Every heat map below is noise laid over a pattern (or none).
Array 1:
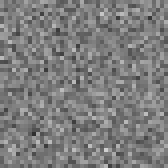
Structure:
only noise
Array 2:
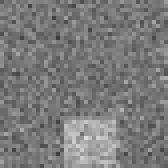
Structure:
one block
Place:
bottom middle
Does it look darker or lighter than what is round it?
lighter
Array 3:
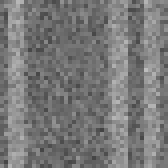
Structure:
bands of columns
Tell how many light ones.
3
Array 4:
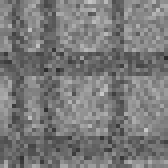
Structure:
bands of rows crossing bands of columns
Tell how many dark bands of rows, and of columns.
2 and 3
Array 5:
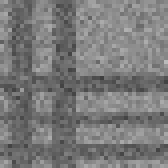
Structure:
bands of rows crossing bands of columns
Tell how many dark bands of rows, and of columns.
3 and 2
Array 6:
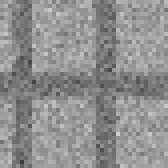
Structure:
bands of rows crossing bands of columns
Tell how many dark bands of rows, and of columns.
1 and 2
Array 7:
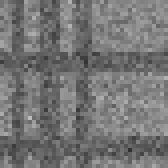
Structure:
bands of rows crossing bands of columns
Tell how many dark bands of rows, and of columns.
2 and 3
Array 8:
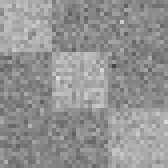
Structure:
blocks along the diagonal
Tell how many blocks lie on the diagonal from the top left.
3
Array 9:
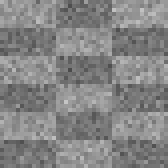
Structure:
a checkerboard
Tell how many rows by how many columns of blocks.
6 by 3
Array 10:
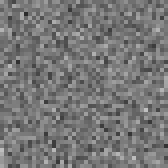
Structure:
only noise
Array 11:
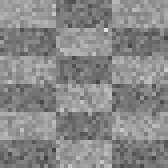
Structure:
a checkerboard
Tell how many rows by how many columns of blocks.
6 by 3
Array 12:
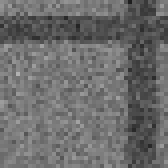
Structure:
bands of rows crossing bands of columns
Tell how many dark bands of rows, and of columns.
1 and 1
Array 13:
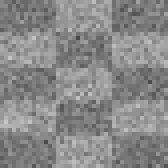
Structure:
a checkerboard
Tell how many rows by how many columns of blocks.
5 by 3
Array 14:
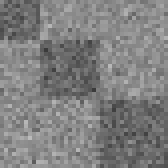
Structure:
blocks along the diagonal
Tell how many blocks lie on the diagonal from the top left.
3
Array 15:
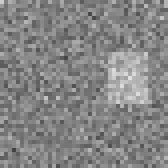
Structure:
one block
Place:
middle right
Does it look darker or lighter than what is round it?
lighter
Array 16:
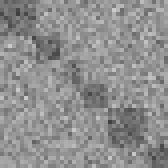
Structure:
blocks along the diagonal
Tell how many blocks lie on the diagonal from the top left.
6
